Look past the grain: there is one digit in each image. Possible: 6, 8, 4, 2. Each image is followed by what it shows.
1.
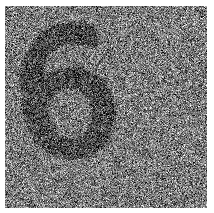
6
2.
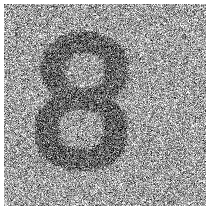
8
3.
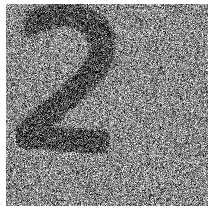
2
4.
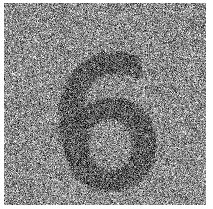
6
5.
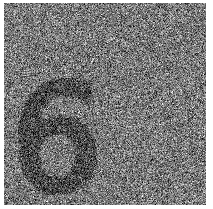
6
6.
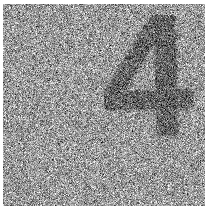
4
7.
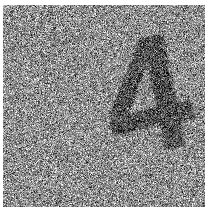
4
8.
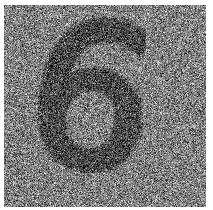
6
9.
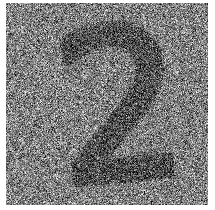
2
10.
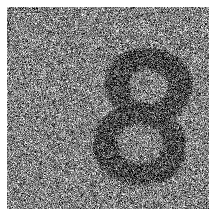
8
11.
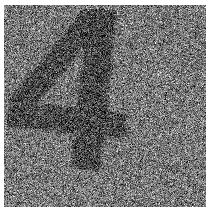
4
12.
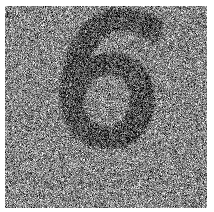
6
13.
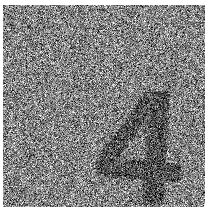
4
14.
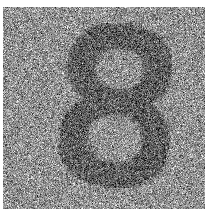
8
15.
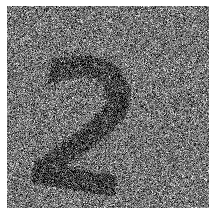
2
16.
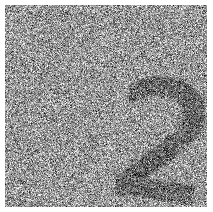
2
